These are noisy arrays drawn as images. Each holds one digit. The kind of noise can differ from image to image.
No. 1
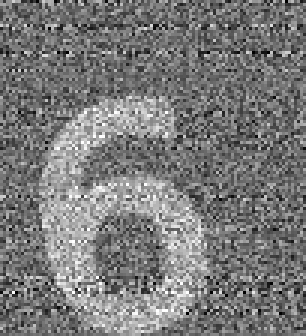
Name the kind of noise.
rows of uneven size
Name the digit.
6
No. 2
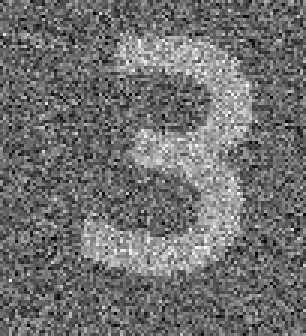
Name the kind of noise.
low rank plus noise
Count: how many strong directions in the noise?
five to eight
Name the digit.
3
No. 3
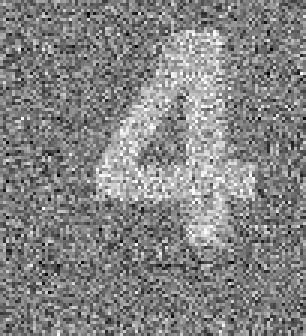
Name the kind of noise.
low rank plus noise
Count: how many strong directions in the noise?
three or four
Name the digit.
4
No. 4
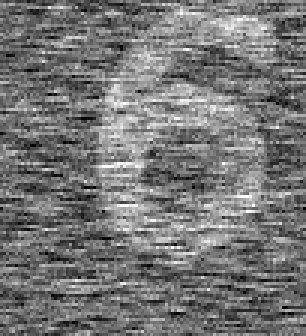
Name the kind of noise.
streaked along the rows
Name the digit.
6
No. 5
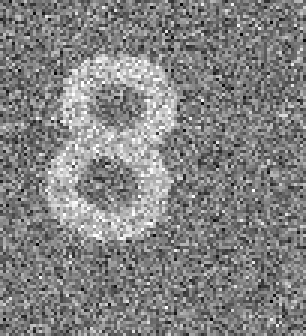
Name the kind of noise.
independent entries
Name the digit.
8
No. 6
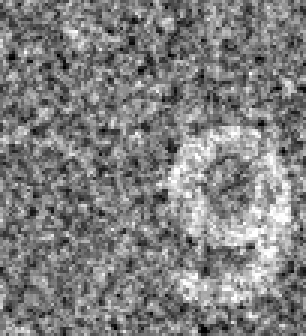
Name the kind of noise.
blotchy
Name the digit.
9
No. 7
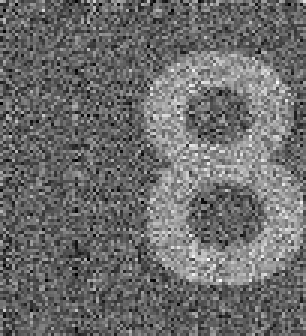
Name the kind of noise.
low rank plus noise
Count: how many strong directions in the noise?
three or four
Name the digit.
8
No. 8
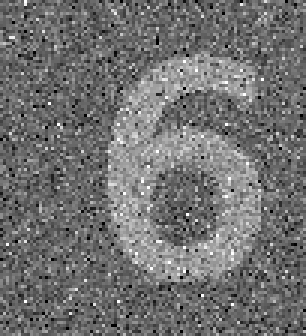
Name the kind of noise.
heavy tails
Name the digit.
6
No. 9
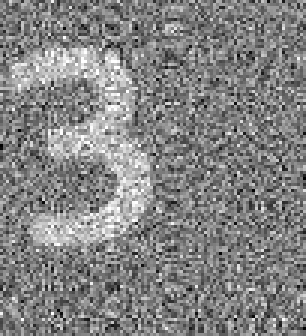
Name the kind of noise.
low rank plus noise
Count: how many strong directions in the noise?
one
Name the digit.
3
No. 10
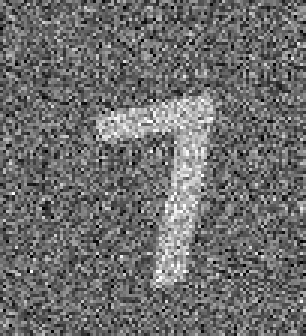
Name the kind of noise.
low rank plus noise
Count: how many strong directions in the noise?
one
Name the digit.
7
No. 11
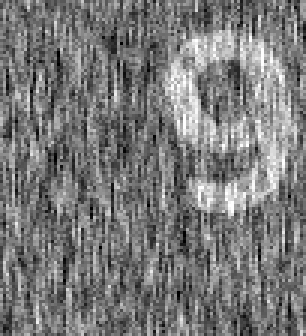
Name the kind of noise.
streaked along the columns
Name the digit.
9
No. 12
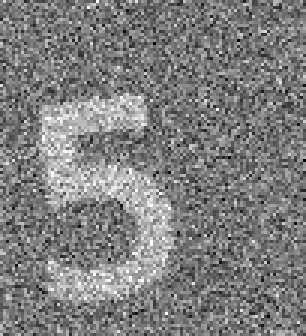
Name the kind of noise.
independent entries
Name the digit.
5
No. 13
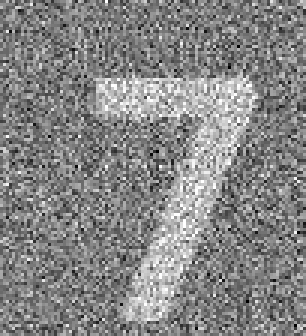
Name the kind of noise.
low rank plus noise
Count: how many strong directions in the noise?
three or four
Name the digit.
7
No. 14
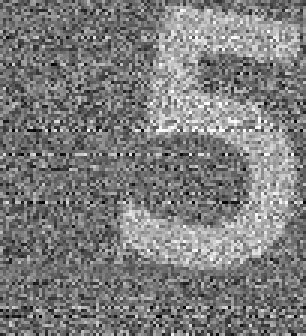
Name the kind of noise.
rows of uneven size
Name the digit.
5
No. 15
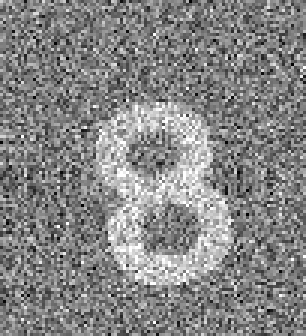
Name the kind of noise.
low rank plus noise
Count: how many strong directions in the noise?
one
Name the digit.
8
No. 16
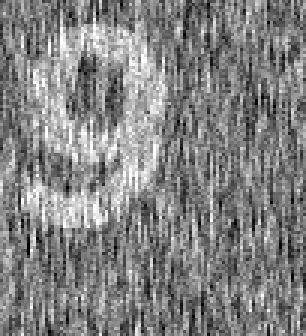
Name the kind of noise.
streaked along the columns
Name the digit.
9
